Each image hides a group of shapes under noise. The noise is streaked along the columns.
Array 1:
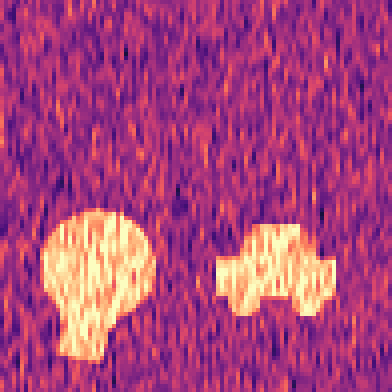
bottom left: light bulb; bottom right: car
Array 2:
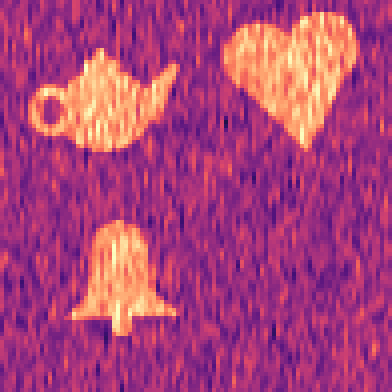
top left: teapot; top right: heart; bottom left: bell
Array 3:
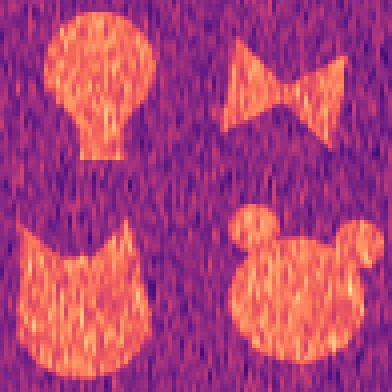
top left: light bulb; top right: bow tie; bottom left: cat's head; bottom right: bear's head
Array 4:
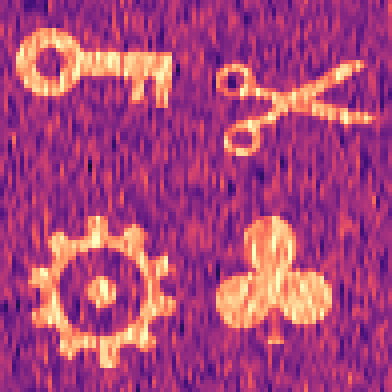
top left: key; top right: pair of scissors; bottom left: gear; bottom right: club
